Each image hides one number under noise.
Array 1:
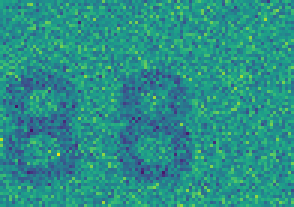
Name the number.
88
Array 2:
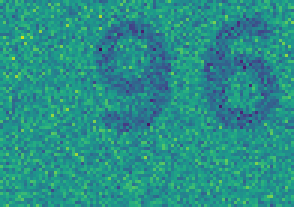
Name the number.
96
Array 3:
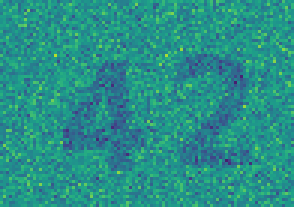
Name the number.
42
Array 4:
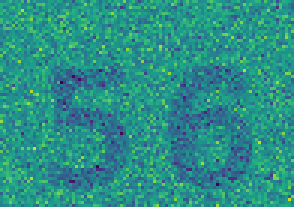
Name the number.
56
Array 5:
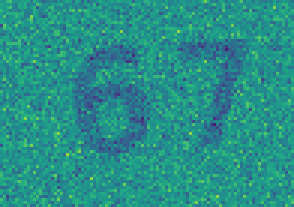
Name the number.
67
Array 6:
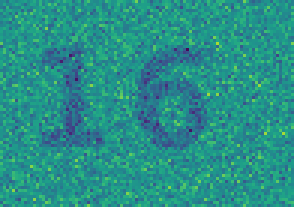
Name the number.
16
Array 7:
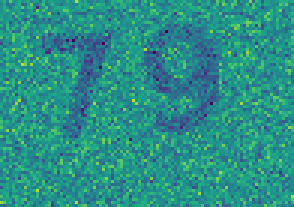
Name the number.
79
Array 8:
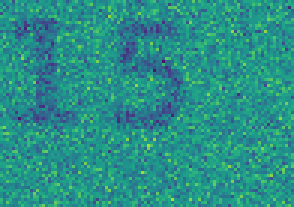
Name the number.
15
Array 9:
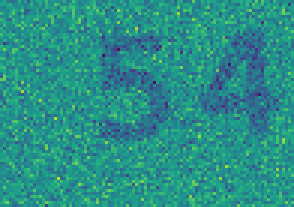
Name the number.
54
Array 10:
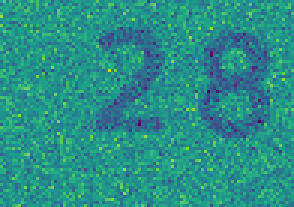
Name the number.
28
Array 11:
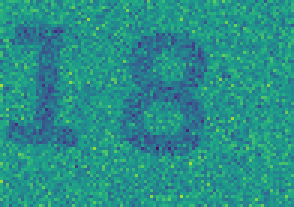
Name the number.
18
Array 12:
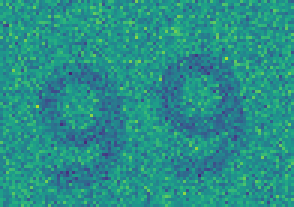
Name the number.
99
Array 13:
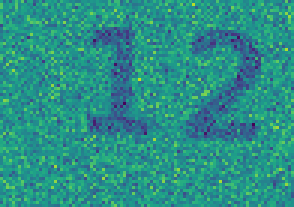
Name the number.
12
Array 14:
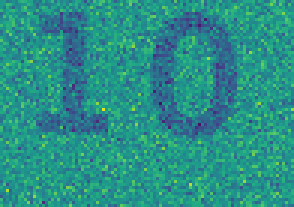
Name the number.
10
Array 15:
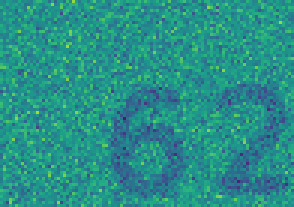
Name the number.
62
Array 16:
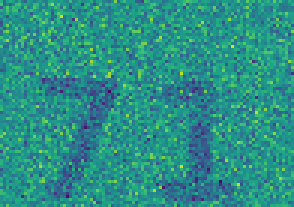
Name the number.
71
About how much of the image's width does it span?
two thirds
